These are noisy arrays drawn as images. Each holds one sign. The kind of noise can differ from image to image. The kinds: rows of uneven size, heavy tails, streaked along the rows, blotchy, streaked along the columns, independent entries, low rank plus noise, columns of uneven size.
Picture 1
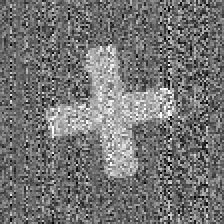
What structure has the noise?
columns of uneven size
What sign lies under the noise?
plus sign
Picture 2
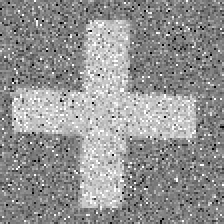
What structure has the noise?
heavy tails
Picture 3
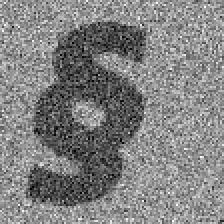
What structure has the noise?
independent entries
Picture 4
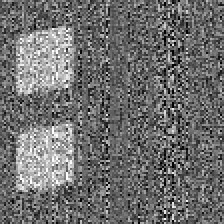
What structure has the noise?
columns of uneven size
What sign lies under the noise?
colon
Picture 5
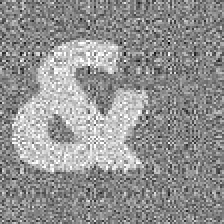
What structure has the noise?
low rank plus noise
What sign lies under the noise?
ampersand
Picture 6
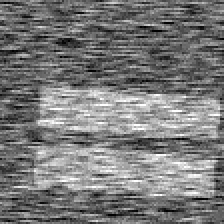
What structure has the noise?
streaked along the rows
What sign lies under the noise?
equals sign
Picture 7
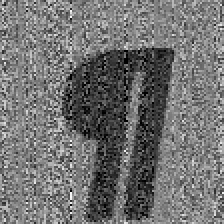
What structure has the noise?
columns of uneven size
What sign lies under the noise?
pilcrow
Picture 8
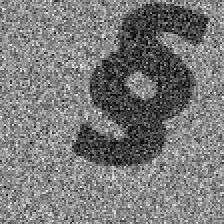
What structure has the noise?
independent entries
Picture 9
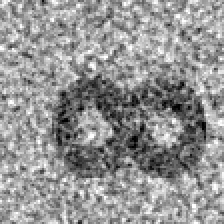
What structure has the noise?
blotchy
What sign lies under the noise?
infinity sign
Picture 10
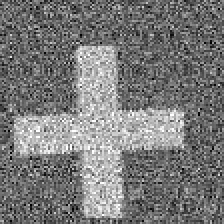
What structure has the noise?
low rank plus noise
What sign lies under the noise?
plus sign
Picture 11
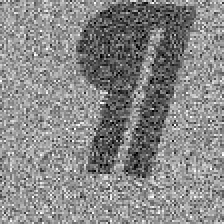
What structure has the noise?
low rank plus noise
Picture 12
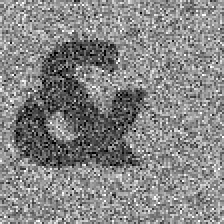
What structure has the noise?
independent entries
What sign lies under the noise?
ampersand
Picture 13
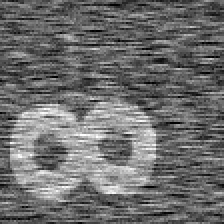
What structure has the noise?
streaked along the rows
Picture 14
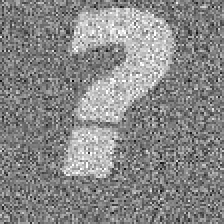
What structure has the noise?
low rank plus noise
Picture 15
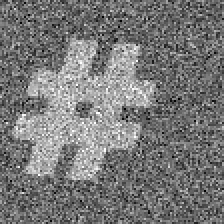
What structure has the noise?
independent entries
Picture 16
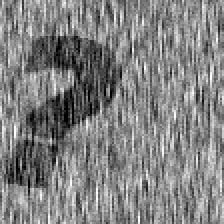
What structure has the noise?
streaked along the columns
